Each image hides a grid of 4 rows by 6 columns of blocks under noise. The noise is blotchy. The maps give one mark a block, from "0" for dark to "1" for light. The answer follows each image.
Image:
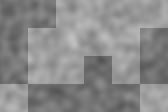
0 0 1 1 1 1
0 1 1 1 1 0
0 1 1 0 1 0
1 0 0 0 0 1
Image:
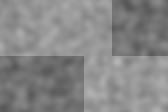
1 1 1 1 0 0
1 1 1 1 0 0
0 0 0 1 1 1
0 0 0 1 1 1
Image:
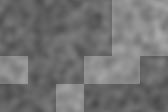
0 0 0 0 1 1
0 0 0 0 1 1
1 0 0 1 1 0
0 0 1 0 0 0
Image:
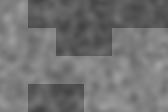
1 0 0 0 0 0
1 1 0 0 1 1
1 1 1 1 1 1
1 0 0 1 1 1
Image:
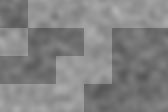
0 1 1 1 1 1
1 0 0 1 0 0
0 0 1 1 0 0
1 1 1 0 0 0
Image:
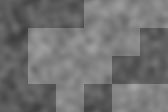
0 0 0 1 1 1
0 1 1 1 1 0
0 1 1 1 0 0
0 0 1 0 1 1
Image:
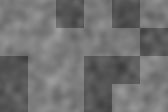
1 1 0 1 0 1
1 1 1 1 1 0
0 1 1 0 0 1
0 1 1 0 1 1
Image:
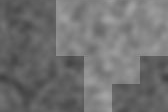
0 0 1 1 1 1
0 0 1 1 1 1
0 0 0 1 1 0
0 0 0 1 0 0
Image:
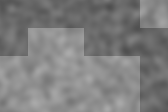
0 0 0 0 0 1
0 1 1 0 0 0
1 1 1 1 1 0
1 1 1 1 1 0
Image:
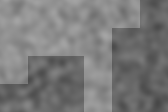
1 1 1 1 1 0
1 1 1 1 0 0
1 0 0 1 0 0
0 0 0 1 0 0
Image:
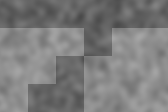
0 0 0 0 0 0
1 1 1 0 1 1
1 1 0 1 1 1
1 0 0 1 1 1
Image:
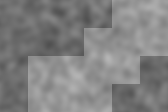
0 0 0 0 1 1
0 0 0 1 1 1
0 1 1 1 1 0
0 1 1 1 0 0
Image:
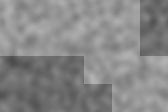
1 1 1 1 1 0
1 1 1 1 1 0
0 0 0 1 1 1
0 0 0 0 1 1
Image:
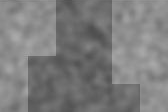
1 1 0 0 1 1
1 1 0 0 1 1
1 0 0 0 1 1
1 0 0 0 0 1
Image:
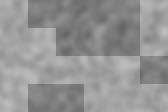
1 0 0 0 0 1
1 1 0 0 0 1
1 1 1 1 1 0
1 0 0 1 1 1
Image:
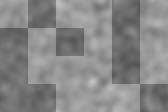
1 0 1 1 0 1
0 1 0 1 0 1
0 1 1 1 0 1
0 0 1 1 1 0
